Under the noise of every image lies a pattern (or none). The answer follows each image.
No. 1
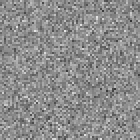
only noise
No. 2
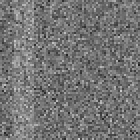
one vertical stripe
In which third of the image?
left
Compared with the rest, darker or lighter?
lighter
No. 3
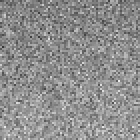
a smooth slope
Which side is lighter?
bottom
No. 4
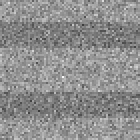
horizontal stripes
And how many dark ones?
2
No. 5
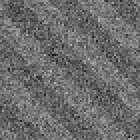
diagonal stripes
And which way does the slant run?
top left to bottom right
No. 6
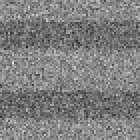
horizontal stripes
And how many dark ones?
2
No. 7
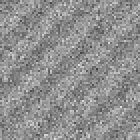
diagonal stripes
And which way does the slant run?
bottom left to top right
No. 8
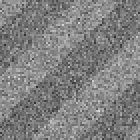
diagonal stripes
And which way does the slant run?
bottom left to top right
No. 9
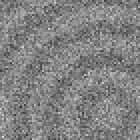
rings round one point
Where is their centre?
bottom right
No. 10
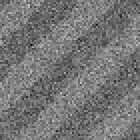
diagonal stripes
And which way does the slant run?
bottom left to top right
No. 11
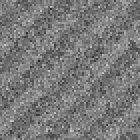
diagonal stripes
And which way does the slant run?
bottom left to top right
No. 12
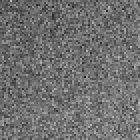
a smooth slope
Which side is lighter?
bottom right
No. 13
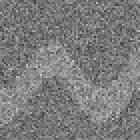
a wavy band
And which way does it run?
left to right
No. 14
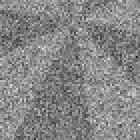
spokes from one point
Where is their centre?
top middle
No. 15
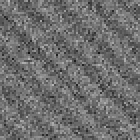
diagonal stripes
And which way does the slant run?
top left to bottom right
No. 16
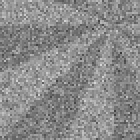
spokes from one point
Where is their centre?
top right
